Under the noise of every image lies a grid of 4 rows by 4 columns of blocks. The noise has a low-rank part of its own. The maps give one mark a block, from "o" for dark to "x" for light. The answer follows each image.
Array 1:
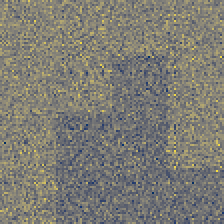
xxxx
xxox
xoox
xooo
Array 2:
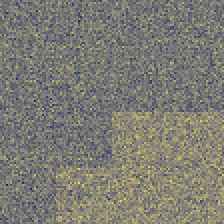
oooo
oooo
ooxx
oxxx
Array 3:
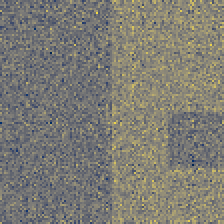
ooxx
ooxx
ooxo
ooxx
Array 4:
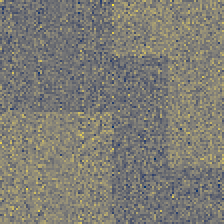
ooxx
ooox
xxox
xxoo
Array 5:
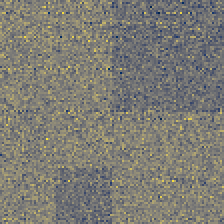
xxoo
xxoo
xxxx
xoxx
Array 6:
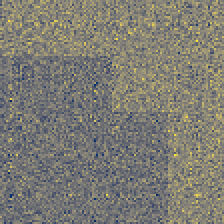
xxxx
ooxx
ooox
ooox
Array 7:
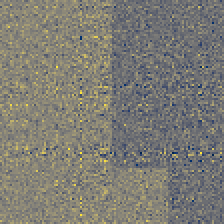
xxoo
xxoo
xxoo
xxxo
